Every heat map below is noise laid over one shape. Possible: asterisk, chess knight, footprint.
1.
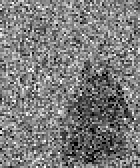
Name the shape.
chess knight
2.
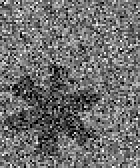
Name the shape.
asterisk
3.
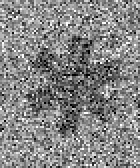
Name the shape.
asterisk
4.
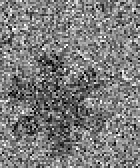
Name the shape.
asterisk
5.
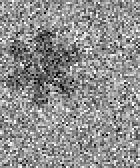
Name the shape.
asterisk
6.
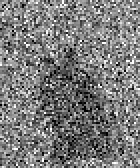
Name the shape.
chess knight
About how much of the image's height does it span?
two thirds
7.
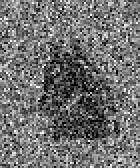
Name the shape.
chess knight
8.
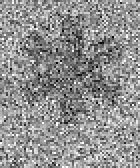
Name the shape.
asterisk
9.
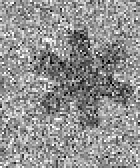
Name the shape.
asterisk
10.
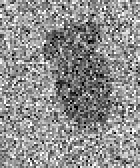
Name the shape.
footprint
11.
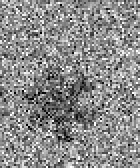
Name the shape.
asterisk
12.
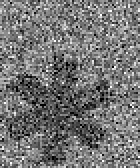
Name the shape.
asterisk
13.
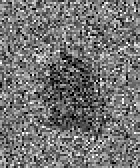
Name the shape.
chess knight
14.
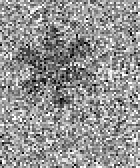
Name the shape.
asterisk
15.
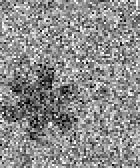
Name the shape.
asterisk
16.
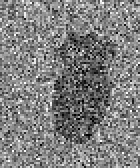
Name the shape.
footprint
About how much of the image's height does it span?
two thirds
